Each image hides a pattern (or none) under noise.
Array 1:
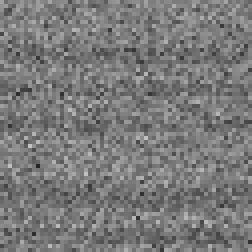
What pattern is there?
bands of rows
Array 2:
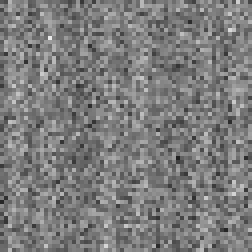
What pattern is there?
bands of columns
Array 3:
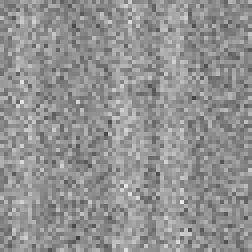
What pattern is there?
bands of columns
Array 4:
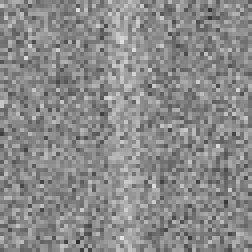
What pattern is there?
one band of columns
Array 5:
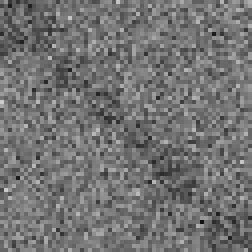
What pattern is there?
blocks along the diagonal
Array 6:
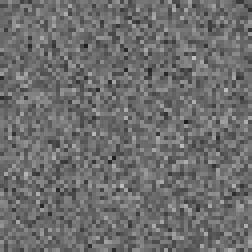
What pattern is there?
only noise
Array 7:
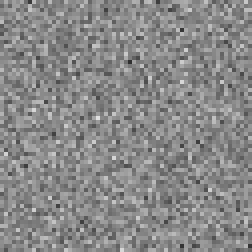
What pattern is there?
only noise
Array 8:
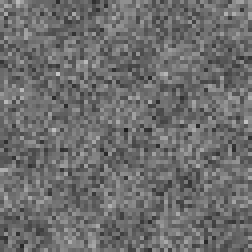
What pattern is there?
a checkerboard
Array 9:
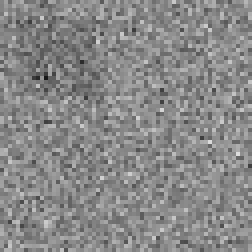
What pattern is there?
one block
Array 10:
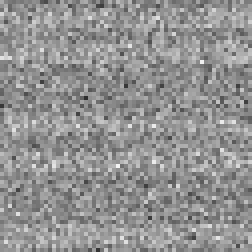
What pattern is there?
bands of rows
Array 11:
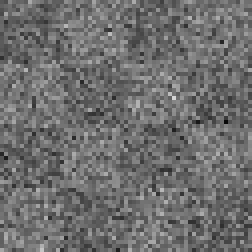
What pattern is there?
a checkerboard
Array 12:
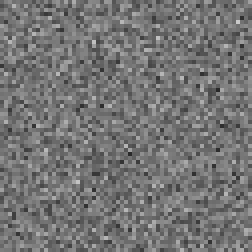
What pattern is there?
only noise
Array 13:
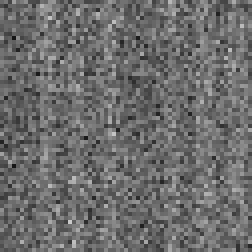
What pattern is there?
bands of columns
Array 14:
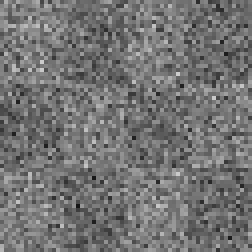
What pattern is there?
a checkerboard
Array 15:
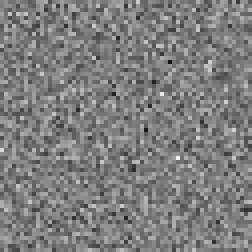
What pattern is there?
only noise
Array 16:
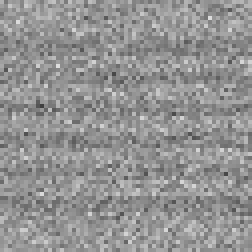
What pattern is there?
bands of rows
